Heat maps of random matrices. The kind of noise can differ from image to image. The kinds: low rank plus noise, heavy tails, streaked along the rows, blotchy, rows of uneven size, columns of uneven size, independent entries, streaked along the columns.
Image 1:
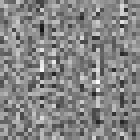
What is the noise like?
columns of uneven size
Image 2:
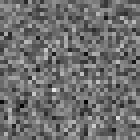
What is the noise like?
independent entries
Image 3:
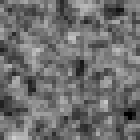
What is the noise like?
blotchy
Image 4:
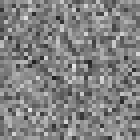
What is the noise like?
independent entries
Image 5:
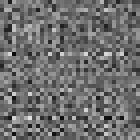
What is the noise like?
low rank plus noise
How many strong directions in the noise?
one
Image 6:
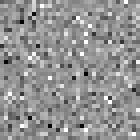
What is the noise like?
heavy tails
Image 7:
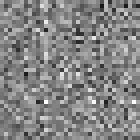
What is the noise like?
low rank plus noise
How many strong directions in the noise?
three or four
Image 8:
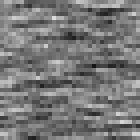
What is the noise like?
streaked along the rows
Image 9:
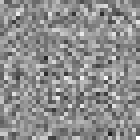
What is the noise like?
low rank plus noise
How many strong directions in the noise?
five to eight
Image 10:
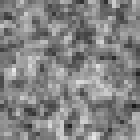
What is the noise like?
blotchy
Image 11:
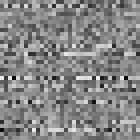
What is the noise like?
rows of uneven size
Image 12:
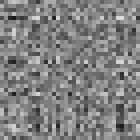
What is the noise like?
low rank plus noise
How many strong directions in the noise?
one
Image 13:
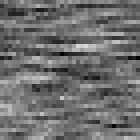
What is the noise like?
streaked along the rows
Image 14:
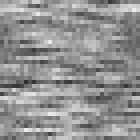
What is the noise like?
streaked along the rows
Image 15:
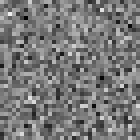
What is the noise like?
independent entries
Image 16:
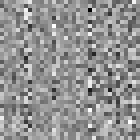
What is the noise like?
columns of uneven size
